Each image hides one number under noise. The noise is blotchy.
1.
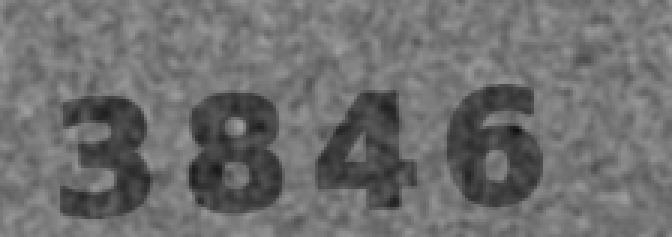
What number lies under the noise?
3846
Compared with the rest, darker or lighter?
darker
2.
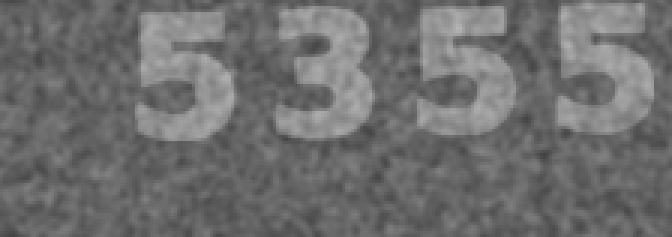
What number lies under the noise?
5355
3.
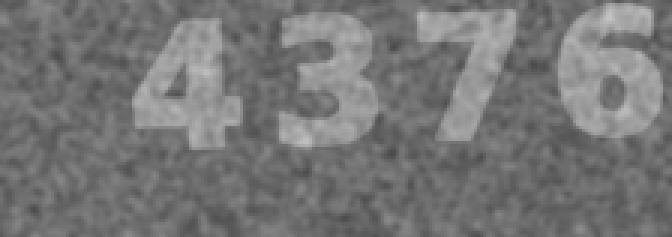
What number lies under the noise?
4376
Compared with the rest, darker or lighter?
lighter
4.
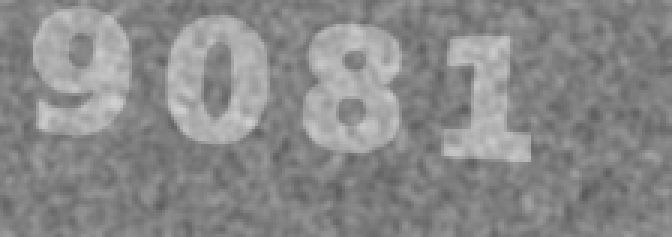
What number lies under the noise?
9081
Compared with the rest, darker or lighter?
lighter
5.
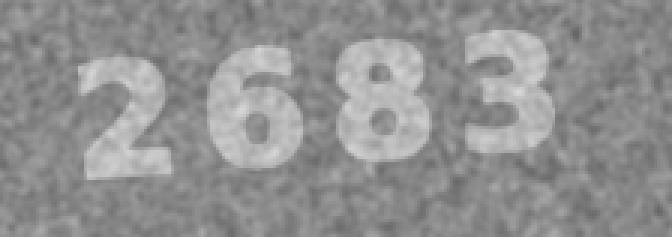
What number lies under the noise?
2683
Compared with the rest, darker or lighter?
lighter
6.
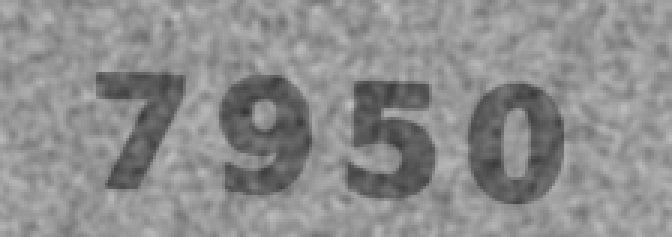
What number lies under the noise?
7950
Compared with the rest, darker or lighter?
darker
